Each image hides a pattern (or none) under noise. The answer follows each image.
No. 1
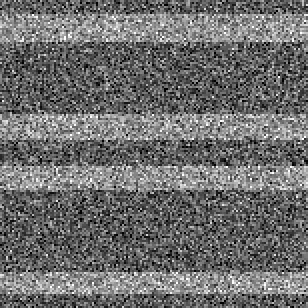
bands of rows
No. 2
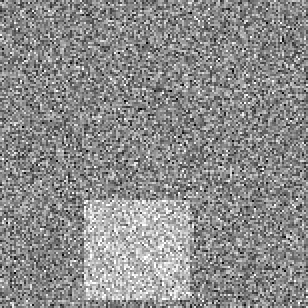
one block
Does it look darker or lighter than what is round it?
lighter
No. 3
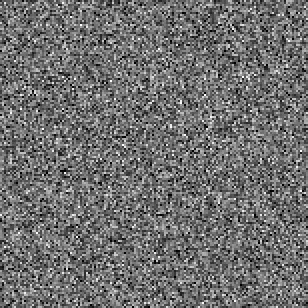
only noise
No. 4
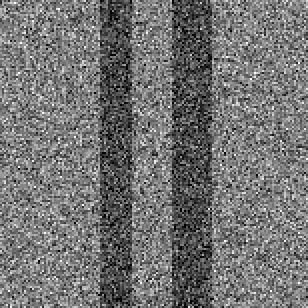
bands of columns
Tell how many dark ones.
2
